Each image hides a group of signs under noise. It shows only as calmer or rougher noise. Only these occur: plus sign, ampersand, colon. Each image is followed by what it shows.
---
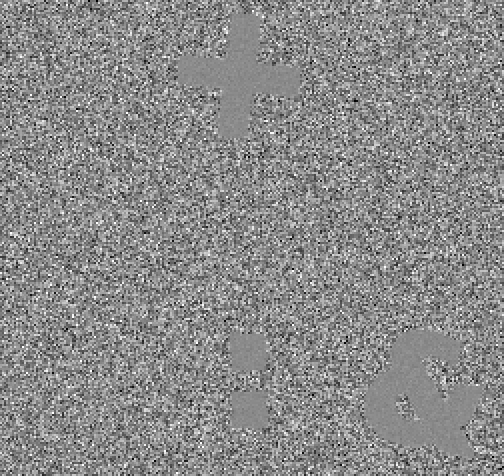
top middle: plus sign; bottom middle: colon; bottom right: ampersand
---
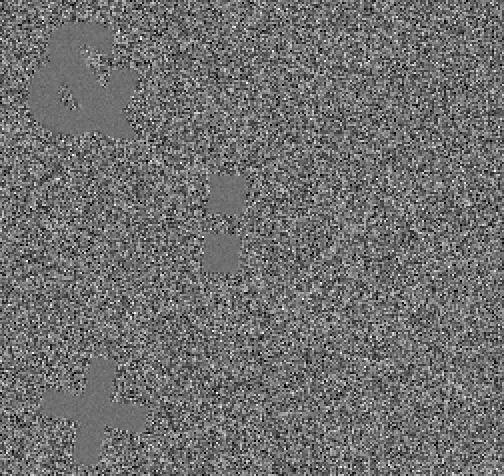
top left: ampersand; centre: colon; bottom left: plus sign
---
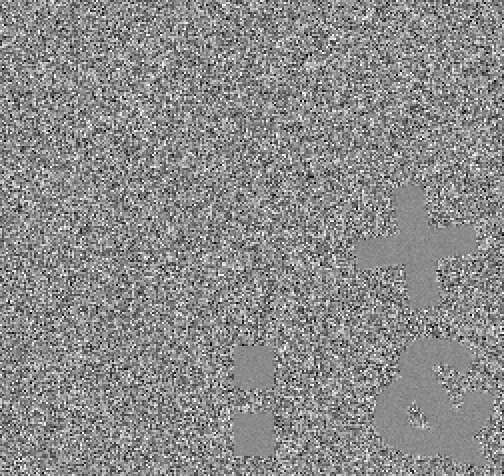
middle right: plus sign; bottom middle: colon; bottom right: ampersand
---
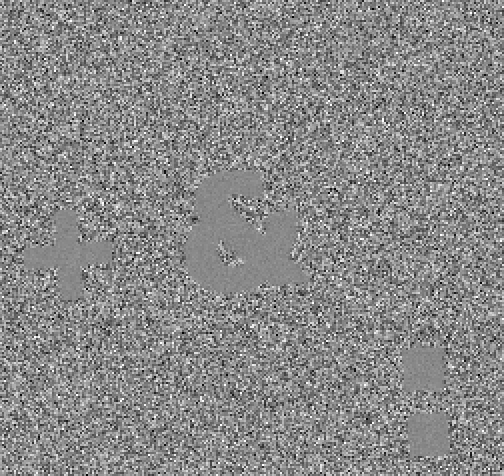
middle left: plus sign; centre: ampersand; bottom right: colon
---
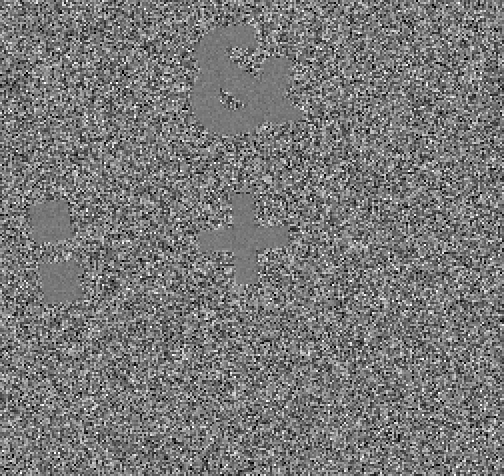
top middle: ampersand; middle left: colon; centre: plus sign
